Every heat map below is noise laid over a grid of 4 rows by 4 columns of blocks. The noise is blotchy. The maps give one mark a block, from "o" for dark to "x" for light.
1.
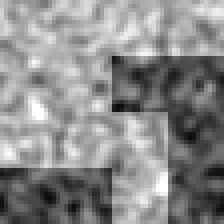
x x x x
x x o o
x x x o
o o x o
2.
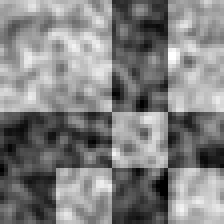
x x o x
x x o x
o o x o
o x o x
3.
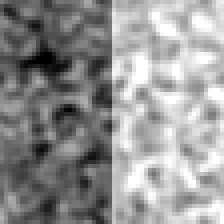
o o x x
o o x x
o o x x
o o x x
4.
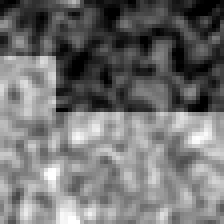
o o o o
x o o o
x x x x
x x x x
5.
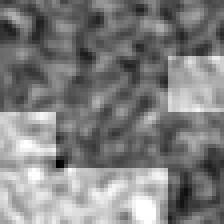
o o o o
o o o x
x o o o
x x x o
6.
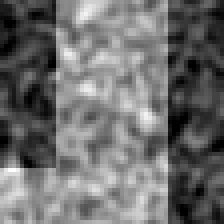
o x x o
o x x o
o x x o
x x x o
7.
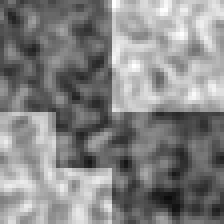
o o x x
o o x x
x o o o
x x o o
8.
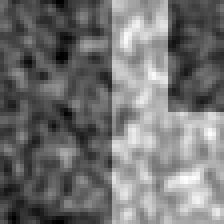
o o x o
o o x o
o o x x
o o x x
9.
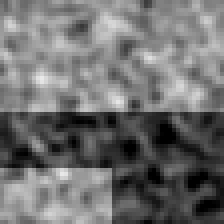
x x x x
x x x x
o o o o
x x o o
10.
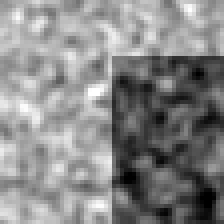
x x x x
x x o o
x x o o
x x o o
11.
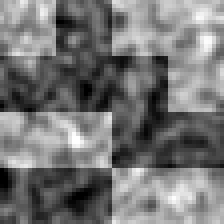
x o x x
o o o x
x x o o
o o x x
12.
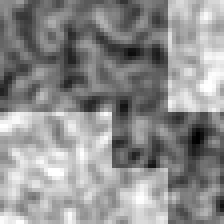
o o o x
o o o x
x x o o
x x x o
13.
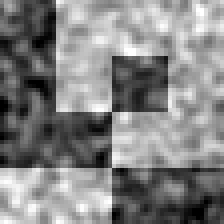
o x x x
o x o x
o o x x
x x o o
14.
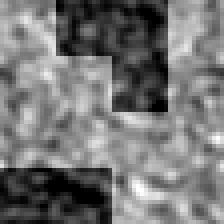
x o o x
x x o x
x x x x
o o x x
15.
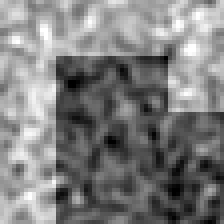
x x x x
x o o x
x o o o
x o o o
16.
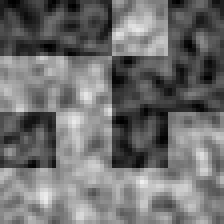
o o x o
x x o o
o x o x
x x x x
